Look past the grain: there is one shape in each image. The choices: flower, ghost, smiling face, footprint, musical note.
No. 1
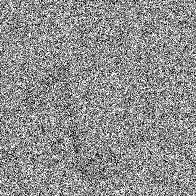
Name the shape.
musical note
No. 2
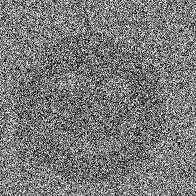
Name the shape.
smiling face
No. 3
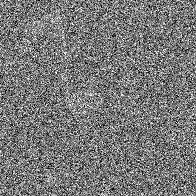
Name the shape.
musical note
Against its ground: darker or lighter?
lighter
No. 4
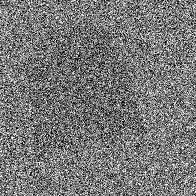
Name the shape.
ghost
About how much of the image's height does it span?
two thirds
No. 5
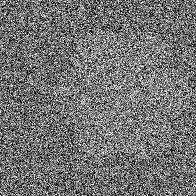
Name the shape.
flower
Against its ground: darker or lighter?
lighter
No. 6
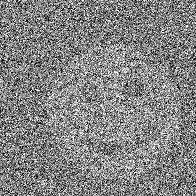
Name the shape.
smiling face
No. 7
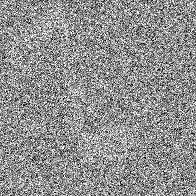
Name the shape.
musical note
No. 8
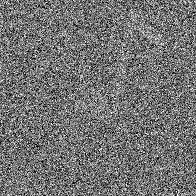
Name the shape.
musical note
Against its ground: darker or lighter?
lighter
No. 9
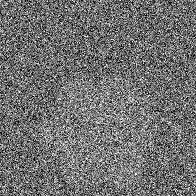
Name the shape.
flower
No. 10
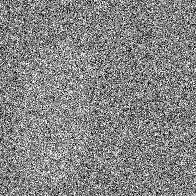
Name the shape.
footprint
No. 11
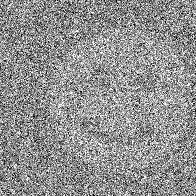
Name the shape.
smiling face
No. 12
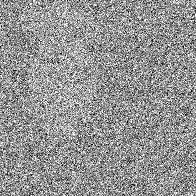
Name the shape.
footprint
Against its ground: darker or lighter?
lighter
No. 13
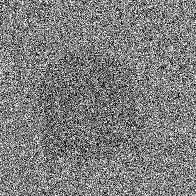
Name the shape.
ghost
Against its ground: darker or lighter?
darker
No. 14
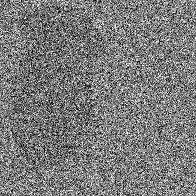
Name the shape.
footprint
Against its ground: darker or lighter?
darker
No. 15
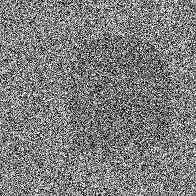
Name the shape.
ghost
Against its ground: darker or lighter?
darker
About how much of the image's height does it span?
two thirds
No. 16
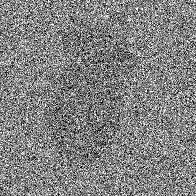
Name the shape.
footprint
